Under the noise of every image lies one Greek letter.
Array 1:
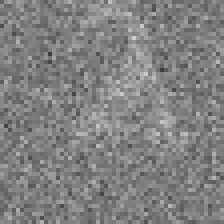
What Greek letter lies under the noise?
lambda
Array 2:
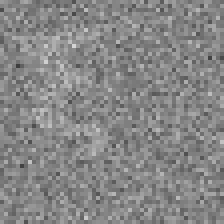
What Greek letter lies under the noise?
xi
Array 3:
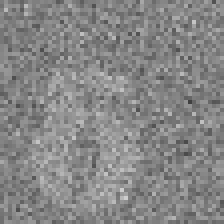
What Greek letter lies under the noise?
delta
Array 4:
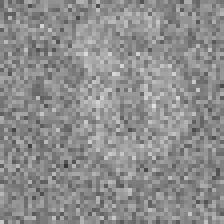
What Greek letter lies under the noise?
delta
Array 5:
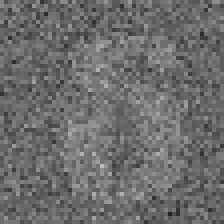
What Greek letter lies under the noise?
delta
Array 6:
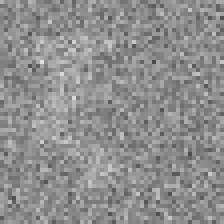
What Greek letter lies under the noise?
xi
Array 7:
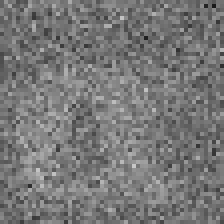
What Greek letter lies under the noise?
alpha
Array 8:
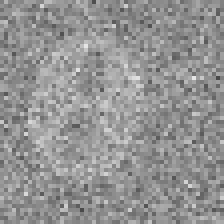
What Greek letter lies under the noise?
theta
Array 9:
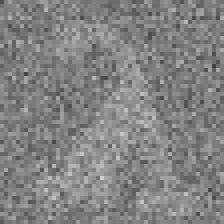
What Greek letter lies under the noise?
lambda
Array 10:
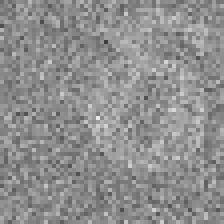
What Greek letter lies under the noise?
delta
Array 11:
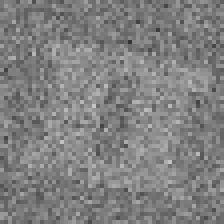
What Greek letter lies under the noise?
pi
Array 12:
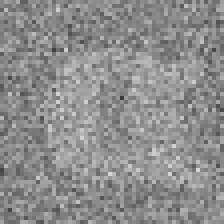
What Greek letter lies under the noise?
alpha
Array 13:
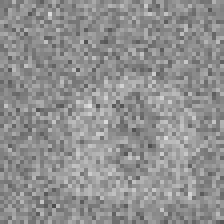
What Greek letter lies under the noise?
omega
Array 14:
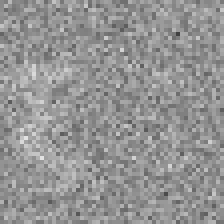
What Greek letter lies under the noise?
xi
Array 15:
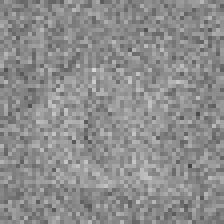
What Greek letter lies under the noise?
alpha
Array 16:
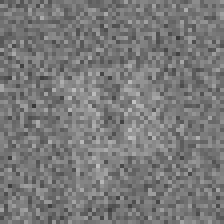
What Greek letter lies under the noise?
mu
